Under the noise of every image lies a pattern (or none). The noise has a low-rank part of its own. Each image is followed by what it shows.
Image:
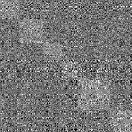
blocks along the diagonal
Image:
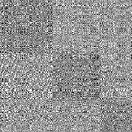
blocks along the diagonal
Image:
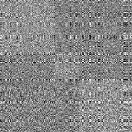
blocks along the diagonal
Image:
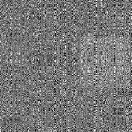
one block
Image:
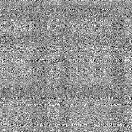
bands of rows crossing bands of columns
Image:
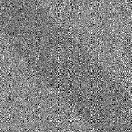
a diagonal band
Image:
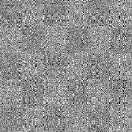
a checkerboard
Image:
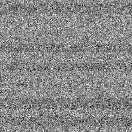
bands of rows
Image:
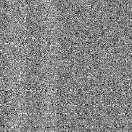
bands of columns
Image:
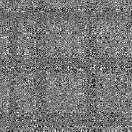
bands of rows crossing bands of columns
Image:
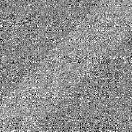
a diagonal band
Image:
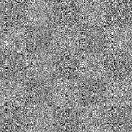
a checkerboard
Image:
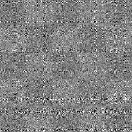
a checkerboard
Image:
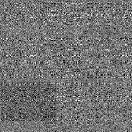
one block
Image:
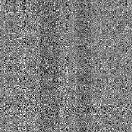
bands of columns
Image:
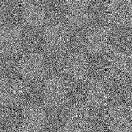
a checkerboard
